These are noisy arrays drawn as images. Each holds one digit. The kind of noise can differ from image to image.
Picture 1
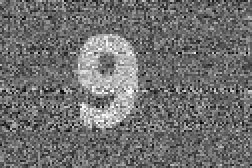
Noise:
rows of uneven size
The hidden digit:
9
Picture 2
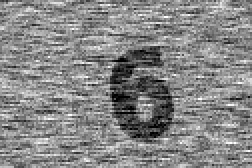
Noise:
streaked along the rows
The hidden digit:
6
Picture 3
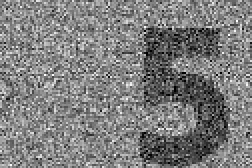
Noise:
low rank plus noise
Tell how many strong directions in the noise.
three or four
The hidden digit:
5
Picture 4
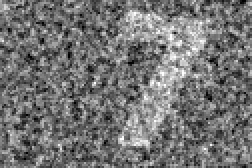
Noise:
blotchy
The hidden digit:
7
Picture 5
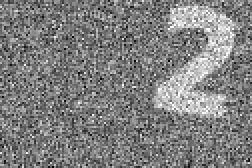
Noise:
independent entries
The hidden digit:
2
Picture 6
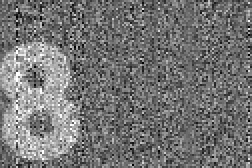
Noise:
columns of uneven size
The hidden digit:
8
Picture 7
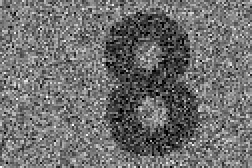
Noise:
independent entries
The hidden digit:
8
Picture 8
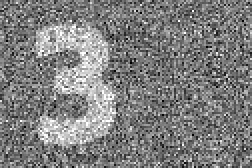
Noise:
low rank plus noise
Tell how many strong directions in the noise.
three or four
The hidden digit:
3
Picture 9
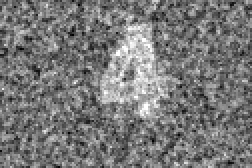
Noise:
blotchy
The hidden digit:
4
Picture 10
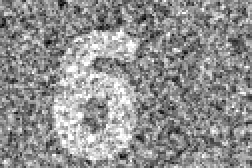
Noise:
blotchy
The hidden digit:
6
